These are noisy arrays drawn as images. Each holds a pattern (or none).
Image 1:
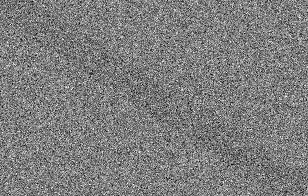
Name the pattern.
a diagonal band
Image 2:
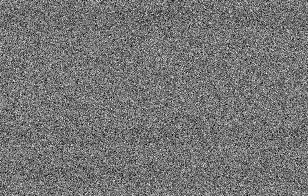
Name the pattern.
bands of rows
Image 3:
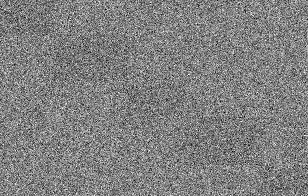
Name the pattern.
blocks along the diagonal
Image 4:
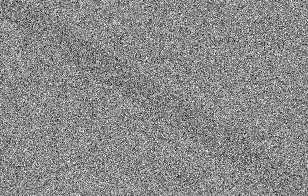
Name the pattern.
a diagonal band
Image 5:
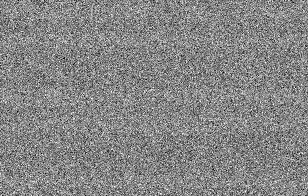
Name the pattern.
bands of rows
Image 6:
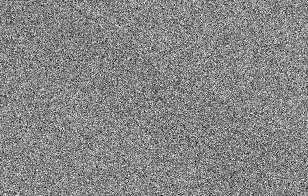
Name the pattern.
a diagonal band
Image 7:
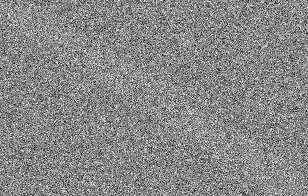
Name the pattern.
a diagonal band
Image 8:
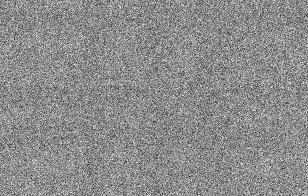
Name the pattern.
bands of rows crossing bands of columns
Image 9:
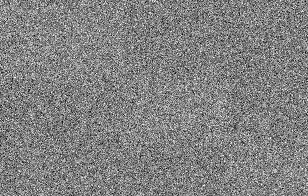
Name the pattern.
blocks along the diagonal
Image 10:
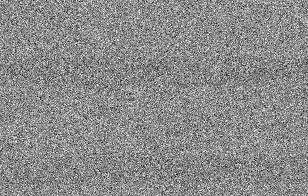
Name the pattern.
bands of rows
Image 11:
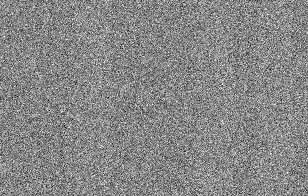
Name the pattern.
bands of columns
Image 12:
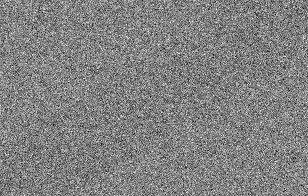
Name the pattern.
a diagonal band
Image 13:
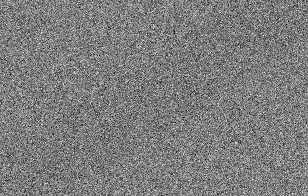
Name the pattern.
a diagonal band
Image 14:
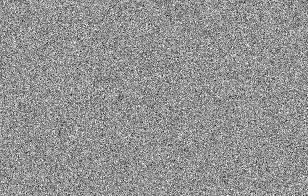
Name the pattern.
only noise
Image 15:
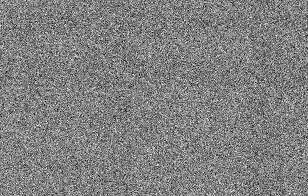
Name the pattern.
bands of rows crossing bands of columns
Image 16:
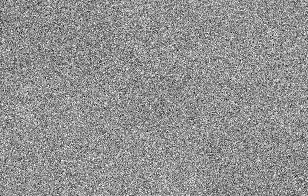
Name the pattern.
blocks along the diagonal
